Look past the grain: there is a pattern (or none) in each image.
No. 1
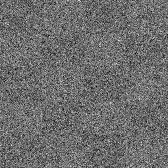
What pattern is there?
a checkerboard
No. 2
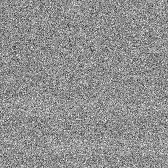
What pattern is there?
bands of rows
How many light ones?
2
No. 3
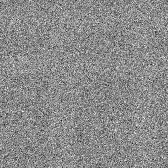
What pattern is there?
bands of rows crossing bands of columns
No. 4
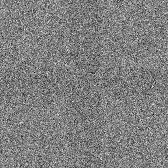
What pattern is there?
bands of rows crossing bands of columns
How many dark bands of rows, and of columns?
1 and 1
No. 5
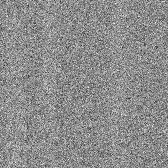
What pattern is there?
bands of columns
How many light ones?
3
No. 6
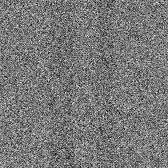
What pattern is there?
bands of columns
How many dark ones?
2
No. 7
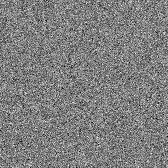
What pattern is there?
only noise
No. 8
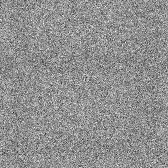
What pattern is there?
bands of rows crossing bands of columns
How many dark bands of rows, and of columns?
2 and 2
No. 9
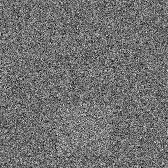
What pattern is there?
one block
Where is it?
bottom middle
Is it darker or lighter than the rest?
lighter
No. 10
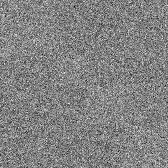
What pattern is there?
blocks along the diagonal
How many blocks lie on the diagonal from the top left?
4
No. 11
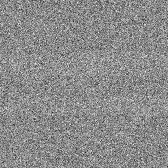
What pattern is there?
bands of rows
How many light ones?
2
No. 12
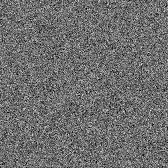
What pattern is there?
only noise
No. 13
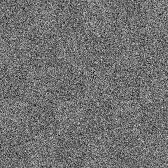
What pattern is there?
a checkerboard
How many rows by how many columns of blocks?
5 by 6
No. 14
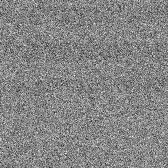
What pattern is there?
bands of rows
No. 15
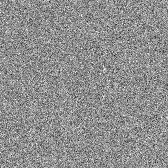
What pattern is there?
only noise
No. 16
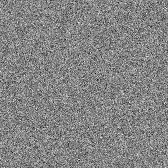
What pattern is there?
only noise
